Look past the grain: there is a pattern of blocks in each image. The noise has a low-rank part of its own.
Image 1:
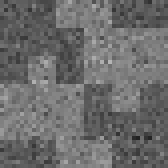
the same after a half turn
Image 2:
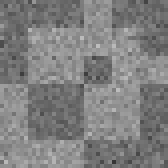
mirrored about the diagonal from the bottom left
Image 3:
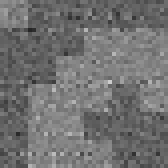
mirrored about the diagonal from the top left
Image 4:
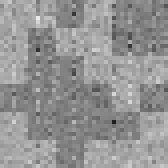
mirrored about the diagonal from the bottom left
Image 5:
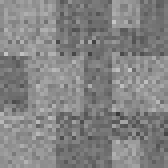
top and bottom mirror each other
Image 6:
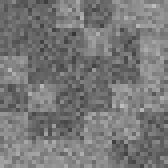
mirrored about the diagonal from the top left
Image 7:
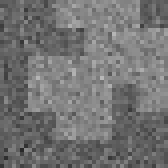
mirrored about the diagonal from the bottom left
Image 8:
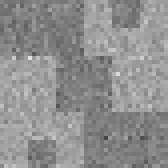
the same after a half turn
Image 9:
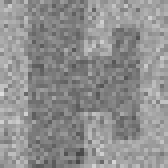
top and bottom mirror each other
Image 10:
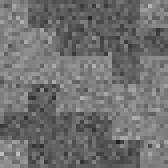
the same after a half turn
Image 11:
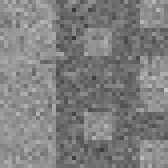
top and bottom mirror each other
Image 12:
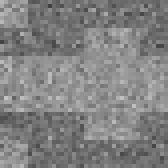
top and bottom mirror each other
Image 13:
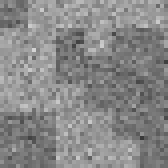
no symmetry
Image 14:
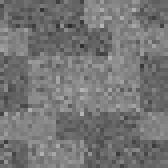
the same after a half turn
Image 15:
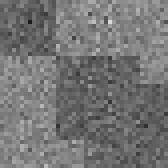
mirrored about the diagonal from the top left
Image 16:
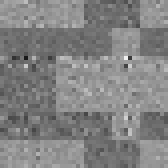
top and bottom mirror each other
